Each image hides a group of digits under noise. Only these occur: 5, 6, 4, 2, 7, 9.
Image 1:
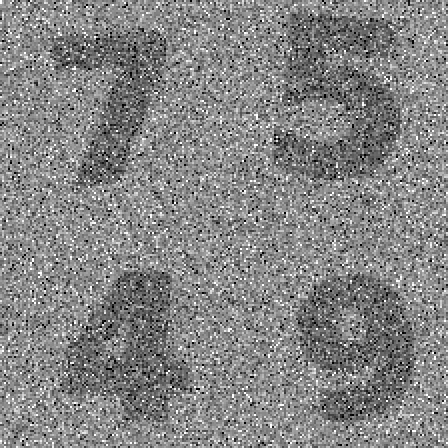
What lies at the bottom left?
4
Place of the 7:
top left
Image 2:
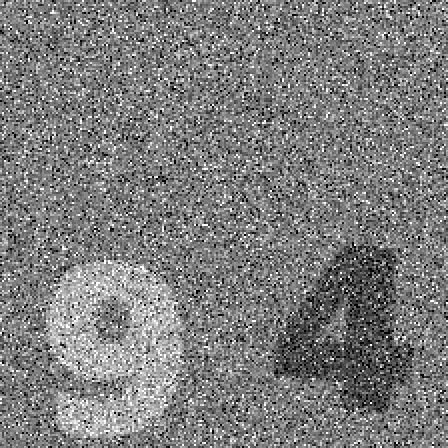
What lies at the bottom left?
9
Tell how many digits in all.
2
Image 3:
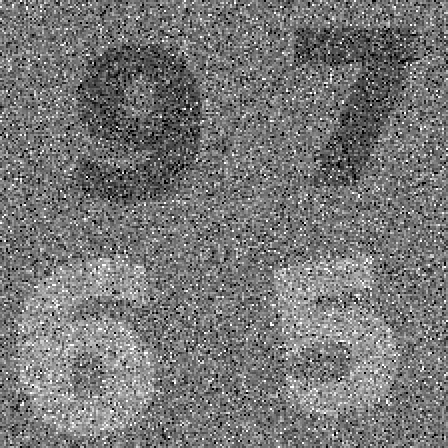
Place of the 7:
top right
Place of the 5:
bottom right
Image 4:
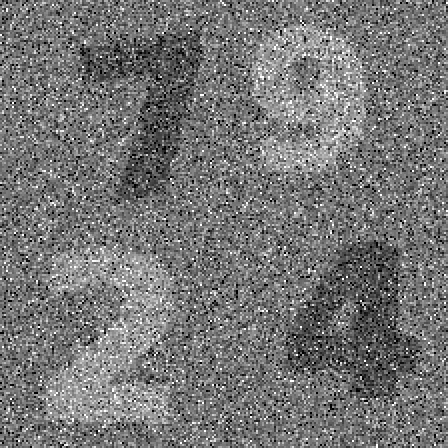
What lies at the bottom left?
2
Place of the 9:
top right
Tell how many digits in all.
4
